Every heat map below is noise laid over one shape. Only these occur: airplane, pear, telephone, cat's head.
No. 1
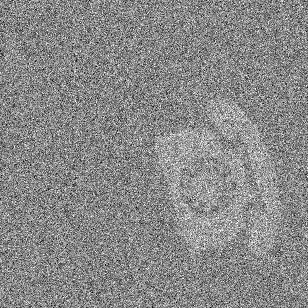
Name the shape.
telephone
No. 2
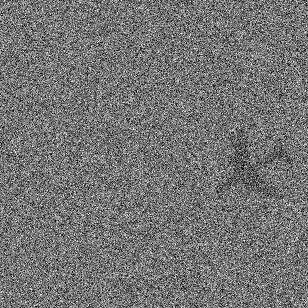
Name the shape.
airplane
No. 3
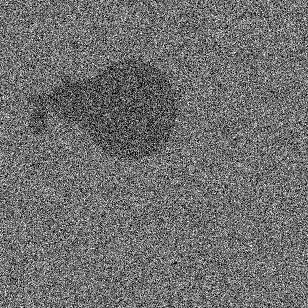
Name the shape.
pear
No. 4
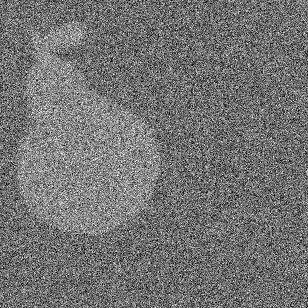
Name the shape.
pear
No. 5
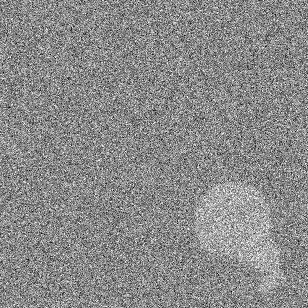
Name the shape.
pear
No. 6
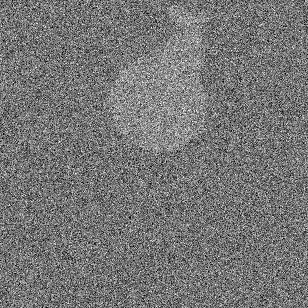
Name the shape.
pear
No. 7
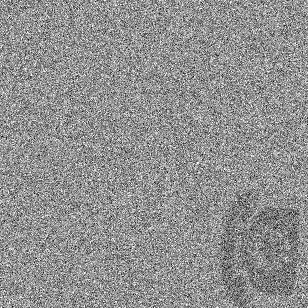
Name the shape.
telephone
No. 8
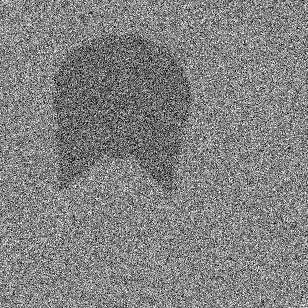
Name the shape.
cat's head
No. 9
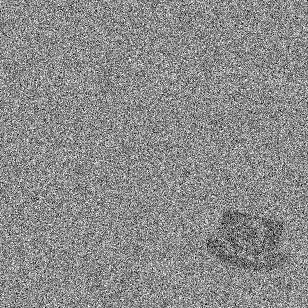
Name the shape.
telephone
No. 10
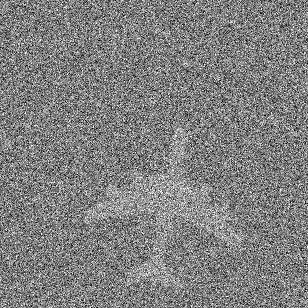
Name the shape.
airplane
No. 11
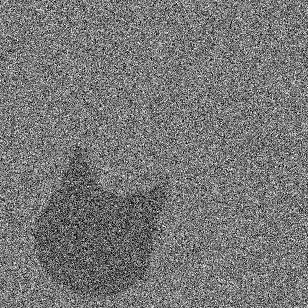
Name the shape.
cat's head
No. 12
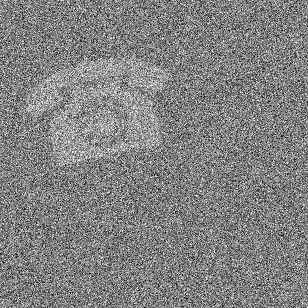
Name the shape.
telephone
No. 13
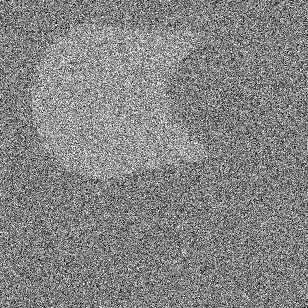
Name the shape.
cat's head
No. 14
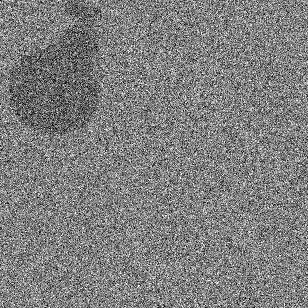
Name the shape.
pear
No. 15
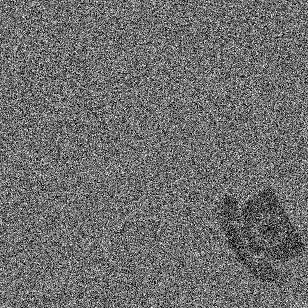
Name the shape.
telephone
